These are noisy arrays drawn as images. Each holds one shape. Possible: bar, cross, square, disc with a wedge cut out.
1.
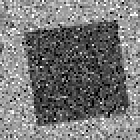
square
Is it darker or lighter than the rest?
darker
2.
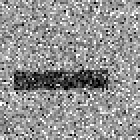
bar
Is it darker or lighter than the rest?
darker
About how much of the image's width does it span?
two thirds
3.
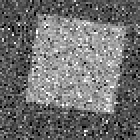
square
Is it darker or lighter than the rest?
lighter
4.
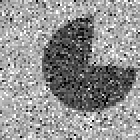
disc with a wedge cut out
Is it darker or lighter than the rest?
darker
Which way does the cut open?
up and right
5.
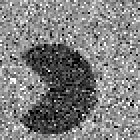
disc with a wedge cut out
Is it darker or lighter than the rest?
darker
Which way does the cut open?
left
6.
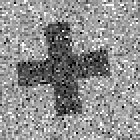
cross
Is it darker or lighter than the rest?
darker
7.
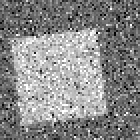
square
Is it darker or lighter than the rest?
lighter
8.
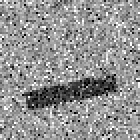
bar
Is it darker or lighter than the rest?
darker
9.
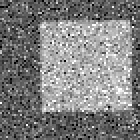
square
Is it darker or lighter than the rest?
lighter
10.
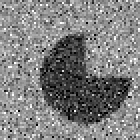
disc with a wedge cut out
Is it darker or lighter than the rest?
darker
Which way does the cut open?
up and right
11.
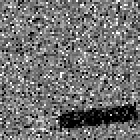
bar
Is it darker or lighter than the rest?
darker
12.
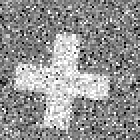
cross
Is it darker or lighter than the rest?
lighter
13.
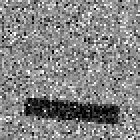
bar
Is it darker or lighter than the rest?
darker
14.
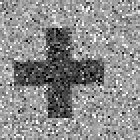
cross
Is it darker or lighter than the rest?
darker
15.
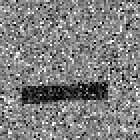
bar
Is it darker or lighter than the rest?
darker
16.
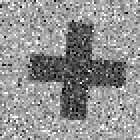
cross
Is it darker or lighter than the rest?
darker
